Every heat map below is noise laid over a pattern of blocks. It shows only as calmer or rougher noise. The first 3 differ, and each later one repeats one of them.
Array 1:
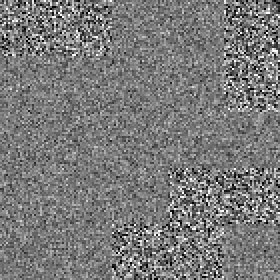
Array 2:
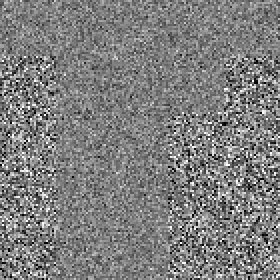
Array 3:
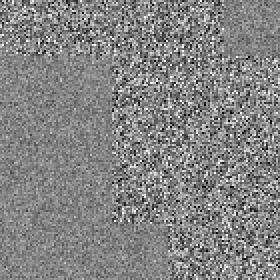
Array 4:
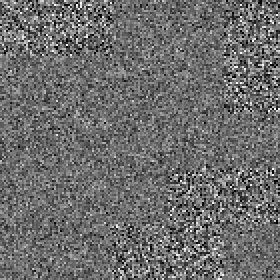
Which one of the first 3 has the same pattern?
1
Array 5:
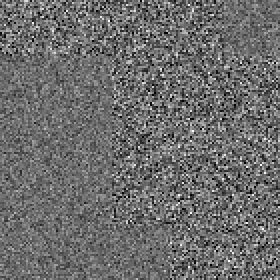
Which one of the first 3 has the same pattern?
3
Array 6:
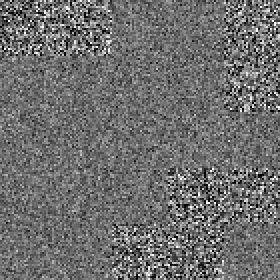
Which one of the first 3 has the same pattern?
1
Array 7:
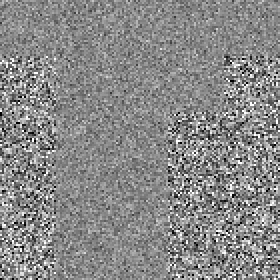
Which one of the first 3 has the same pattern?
2
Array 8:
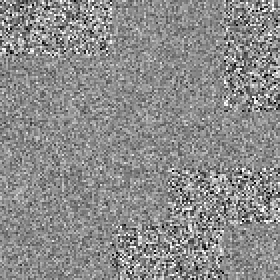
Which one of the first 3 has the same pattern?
1
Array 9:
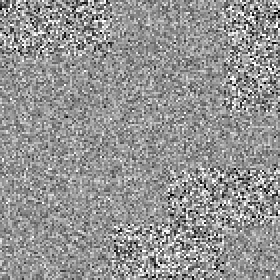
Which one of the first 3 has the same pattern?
1
